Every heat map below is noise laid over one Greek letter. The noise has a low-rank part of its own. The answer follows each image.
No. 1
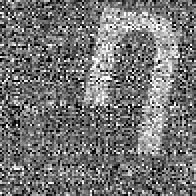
eta
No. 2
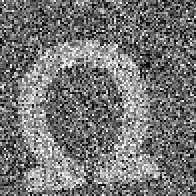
omega
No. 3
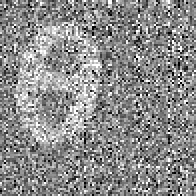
theta
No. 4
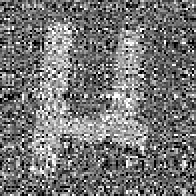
mu
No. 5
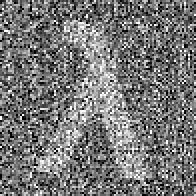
lambda
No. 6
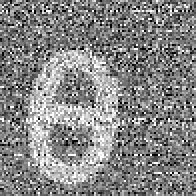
theta
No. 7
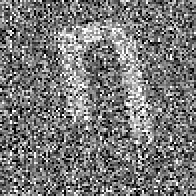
eta
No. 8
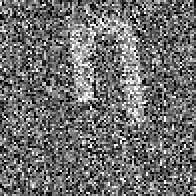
eta
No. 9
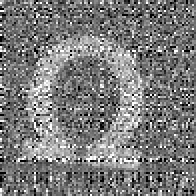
omega
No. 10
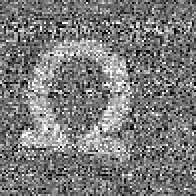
omega
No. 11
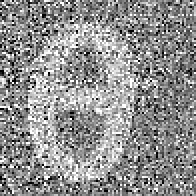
theta
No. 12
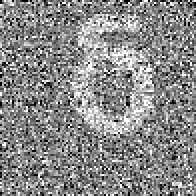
delta
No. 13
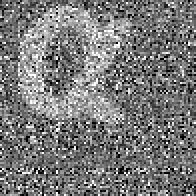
alpha
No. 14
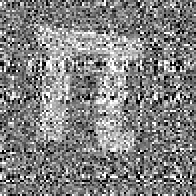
pi
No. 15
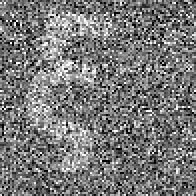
xi
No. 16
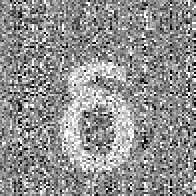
delta
